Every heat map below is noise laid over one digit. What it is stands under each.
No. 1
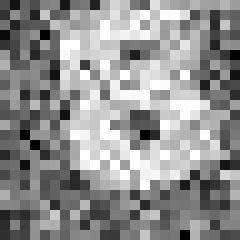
8
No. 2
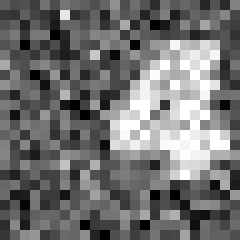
4
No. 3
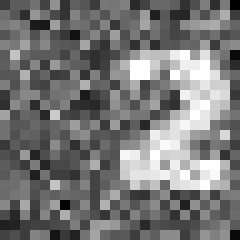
2
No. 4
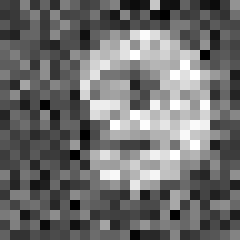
9
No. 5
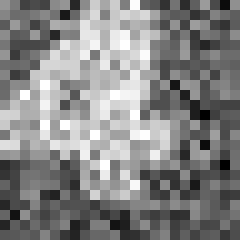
4
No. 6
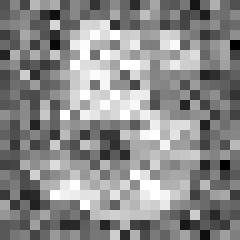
5
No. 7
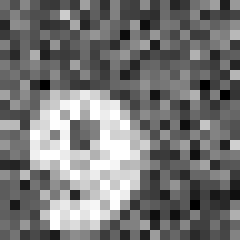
9
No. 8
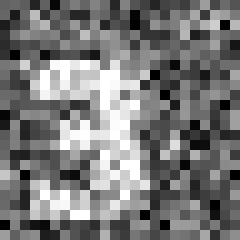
3
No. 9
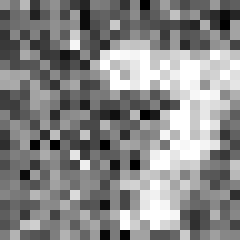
7
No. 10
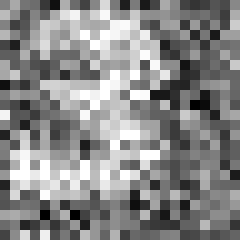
3
